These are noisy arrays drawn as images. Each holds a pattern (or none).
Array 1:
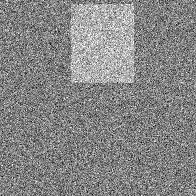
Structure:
one block
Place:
top middle
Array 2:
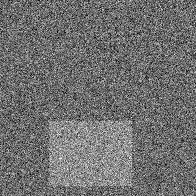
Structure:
one block
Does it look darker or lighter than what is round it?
lighter
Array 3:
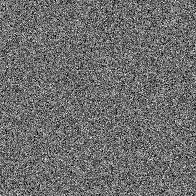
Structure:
only noise
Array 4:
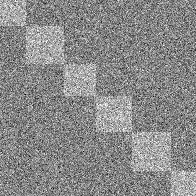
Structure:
blocks along the diagonal
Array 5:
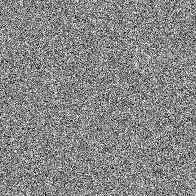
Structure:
only noise
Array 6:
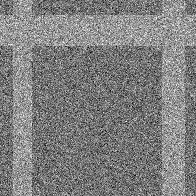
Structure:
bands of rows crossing bands of columns
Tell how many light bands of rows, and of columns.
1 and 2
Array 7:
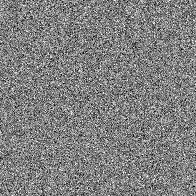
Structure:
only noise
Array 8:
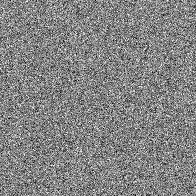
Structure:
only noise
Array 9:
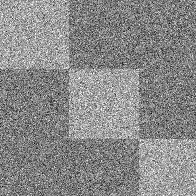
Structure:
blocks along the diagonal
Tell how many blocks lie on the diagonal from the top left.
3
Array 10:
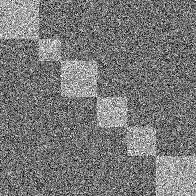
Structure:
blocks along the diagonal
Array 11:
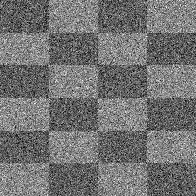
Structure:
a checkerboard
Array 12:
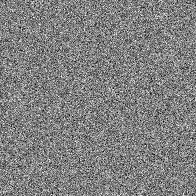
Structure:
only noise
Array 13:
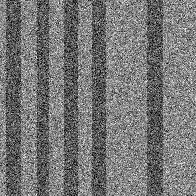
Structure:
bands of columns
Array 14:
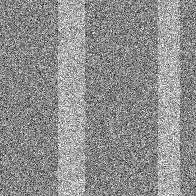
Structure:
bands of columns
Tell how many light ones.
2
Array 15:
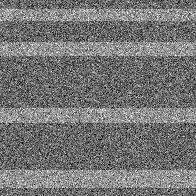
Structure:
bands of rows
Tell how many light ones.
4
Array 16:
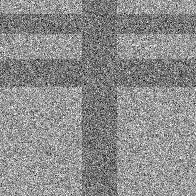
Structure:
bands of rows crossing bands of columns
